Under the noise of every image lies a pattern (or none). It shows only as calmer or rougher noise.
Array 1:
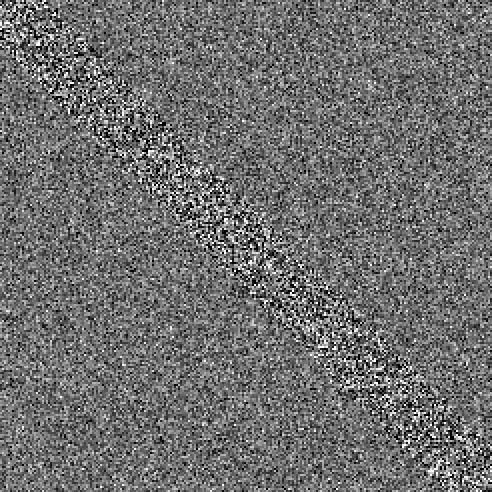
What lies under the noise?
a diagonal band
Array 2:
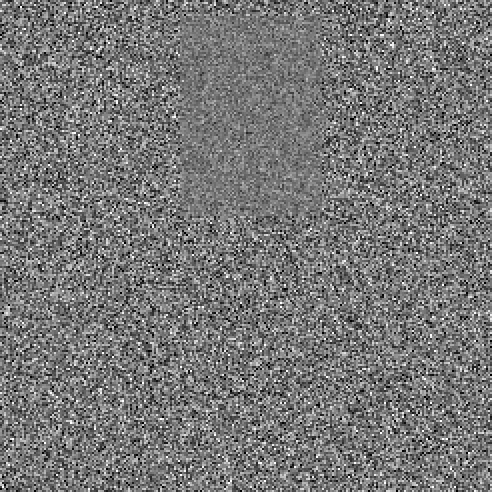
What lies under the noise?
one block
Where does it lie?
top middle
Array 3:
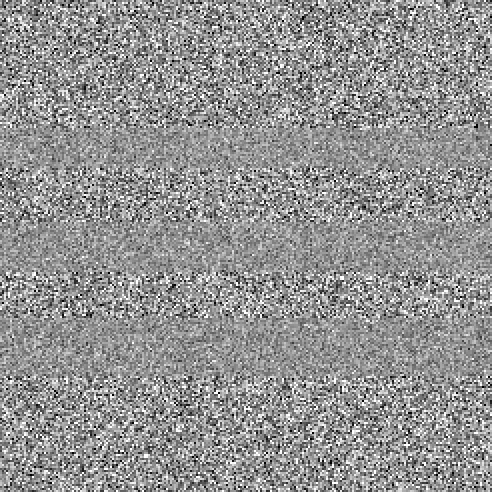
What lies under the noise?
bands of rows
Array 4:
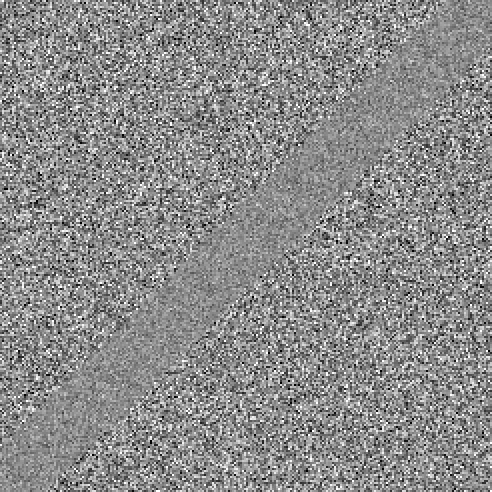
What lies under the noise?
a diagonal band
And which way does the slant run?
bottom left to top right
